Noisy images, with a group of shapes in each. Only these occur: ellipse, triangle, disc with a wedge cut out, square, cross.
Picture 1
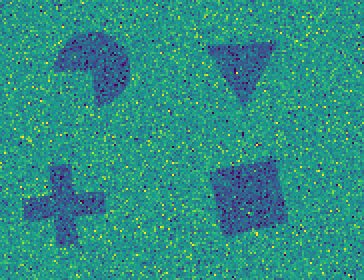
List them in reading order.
top left: disc with a wedge cut out; top right: triangle; bottom left: cross; bottom right: square
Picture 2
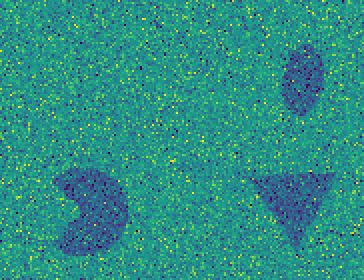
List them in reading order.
top right: ellipse; bottom left: disc with a wedge cut out; bottom right: triangle
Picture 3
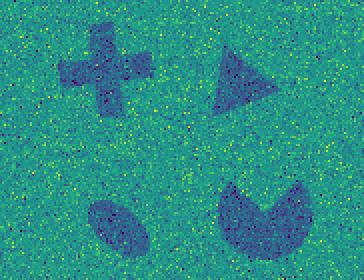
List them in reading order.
top left: cross; top right: triangle; bottom left: ellipse; bottom right: disc with a wedge cut out
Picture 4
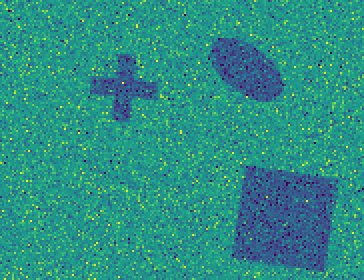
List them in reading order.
top left: cross; top right: ellipse; bottom right: square
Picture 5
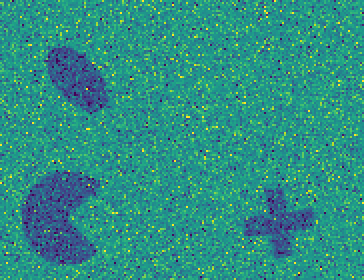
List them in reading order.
top left: ellipse; bottom left: disc with a wedge cut out; bottom right: cross
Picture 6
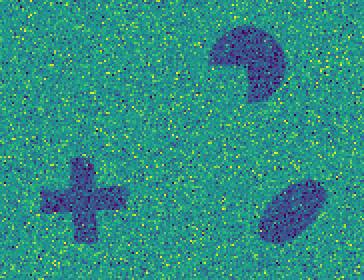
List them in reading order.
top right: disc with a wedge cut out; bottom left: cross; bottom right: ellipse
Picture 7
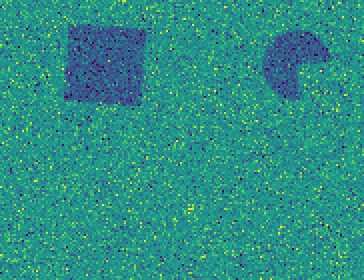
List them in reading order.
top left: square; top right: disc with a wedge cut out
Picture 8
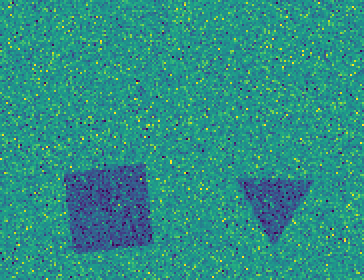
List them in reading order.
bottom left: square; bottom right: triangle
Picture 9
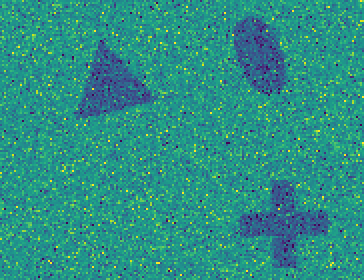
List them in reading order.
top left: triangle; top right: ellipse; bottom right: cross
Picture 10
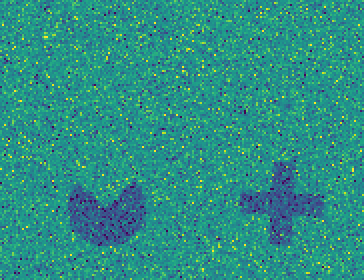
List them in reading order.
bottom left: disc with a wedge cut out; bottom right: cross
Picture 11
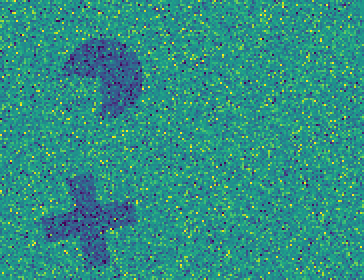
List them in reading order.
top left: disc with a wedge cut out; bottom left: cross
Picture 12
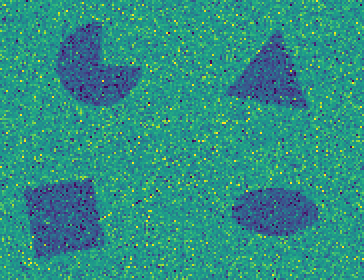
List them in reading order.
top left: disc with a wedge cut out; top right: triangle; bottom left: square; bottom right: ellipse
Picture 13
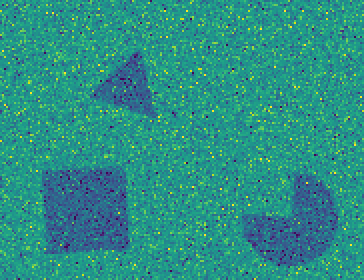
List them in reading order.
top left: triangle; bottom left: square; bottom right: disc with a wedge cut out
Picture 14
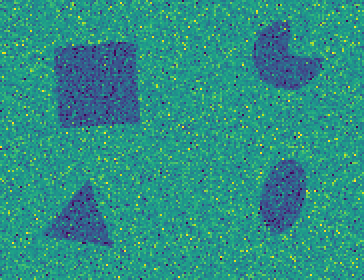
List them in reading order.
top left: square; top right: disc with a wedge cut out; bottom left: triangle; bottom right: ellipse
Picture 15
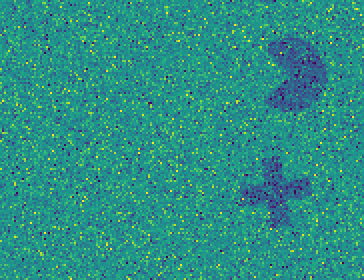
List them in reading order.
top right: disc with a wedge cut out; bottom right: cross
